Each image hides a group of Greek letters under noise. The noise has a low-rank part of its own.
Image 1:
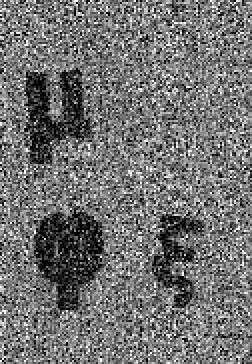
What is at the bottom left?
phi
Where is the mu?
top left
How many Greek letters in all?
3
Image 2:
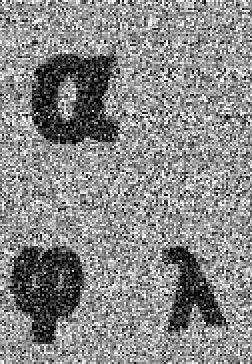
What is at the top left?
alpha
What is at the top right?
nothing
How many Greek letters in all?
3
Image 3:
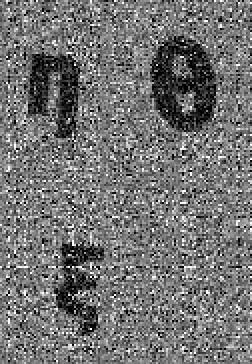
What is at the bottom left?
xi
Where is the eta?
top left
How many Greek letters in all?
3
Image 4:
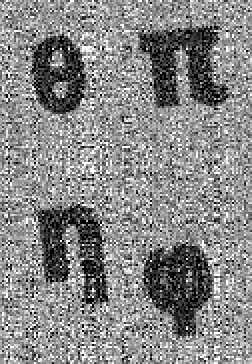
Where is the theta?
top left
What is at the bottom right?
phi
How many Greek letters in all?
4
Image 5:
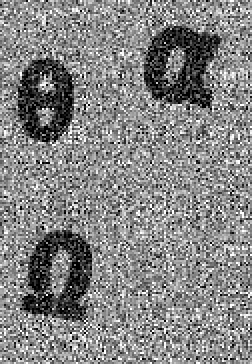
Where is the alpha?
top right
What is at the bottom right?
nothing
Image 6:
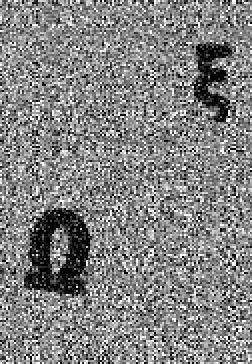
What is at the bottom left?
omega
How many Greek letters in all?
2
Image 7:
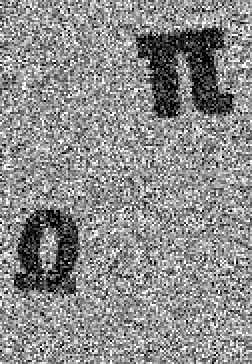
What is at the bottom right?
nothing
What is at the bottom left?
omega
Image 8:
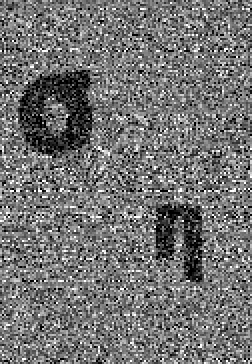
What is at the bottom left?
nothing
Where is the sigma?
top left
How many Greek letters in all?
2
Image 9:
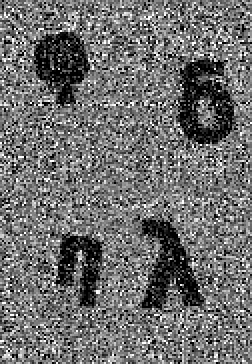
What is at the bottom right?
lambda
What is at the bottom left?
eta
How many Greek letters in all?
4
